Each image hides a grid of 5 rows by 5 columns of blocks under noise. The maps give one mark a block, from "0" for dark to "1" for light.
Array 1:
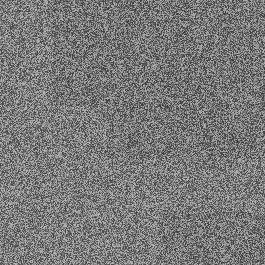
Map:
10000
10000
11000
11111
11100
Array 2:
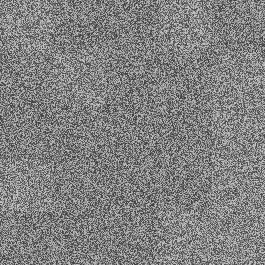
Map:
10010
01001
00001
10001
00011
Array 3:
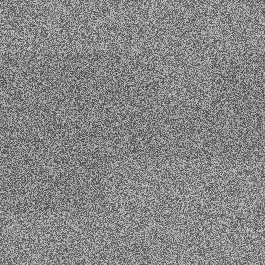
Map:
11111
00010
00000
00111
11111
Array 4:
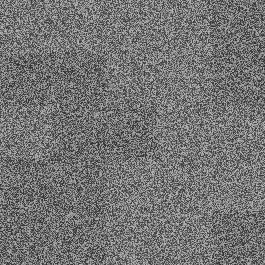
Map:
11110
00110
10011
00111
00110
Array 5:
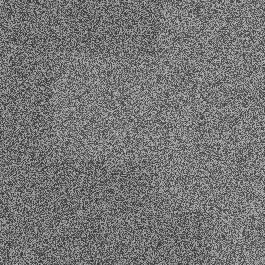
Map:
00011
01111
01111
00011
00001
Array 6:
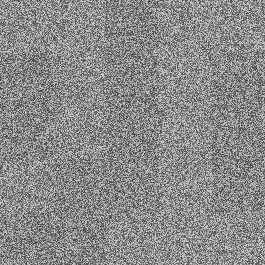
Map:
11011
01010
01010
10010
00111
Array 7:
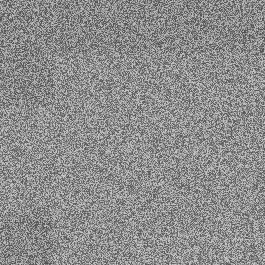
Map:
00000
01111
11111
11111
01111
